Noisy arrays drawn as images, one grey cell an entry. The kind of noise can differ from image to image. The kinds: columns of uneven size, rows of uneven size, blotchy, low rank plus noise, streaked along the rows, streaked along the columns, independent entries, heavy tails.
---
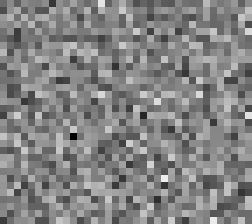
independent entries
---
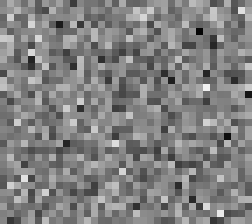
independent entries
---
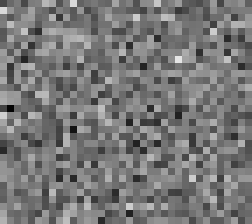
independent entries
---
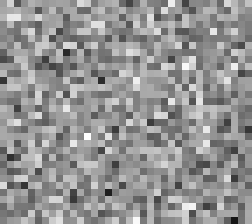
independent entries
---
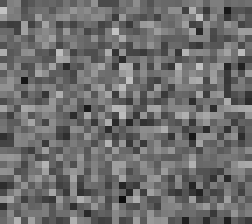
low rank plus noise
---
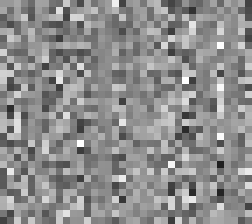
columns of uneven size
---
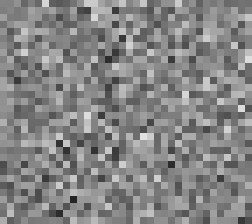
independent entries
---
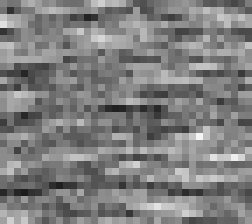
streaked along the rows
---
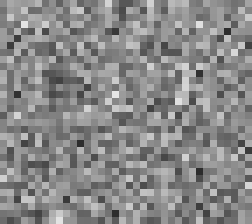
low rank plus noise
